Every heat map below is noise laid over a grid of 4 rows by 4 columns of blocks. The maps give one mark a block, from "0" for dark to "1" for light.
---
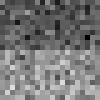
0000
0000
1111
1111
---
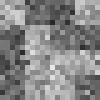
1001
0100
0111
0110
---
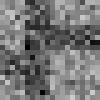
1011
1000
0011
1011
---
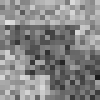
1111
0001
1000
1100
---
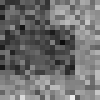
0011
0001
0001
1111
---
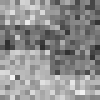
1100
0000
1100
1111
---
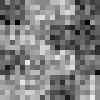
0110
1100
0110
1101
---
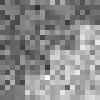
0000
0001
0011
0111
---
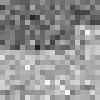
0000
0001
1111
1111
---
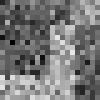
0001
0010
0010
1110
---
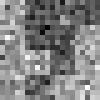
1000
1001
1101
1011
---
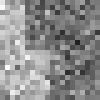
1000
1000
1100
1100
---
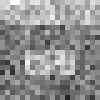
1111
0000
0110
0000
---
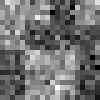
1101
1000
0110
0110
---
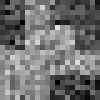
0100
0110
1111
1100
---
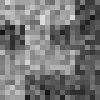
1110
0100
1110
1000
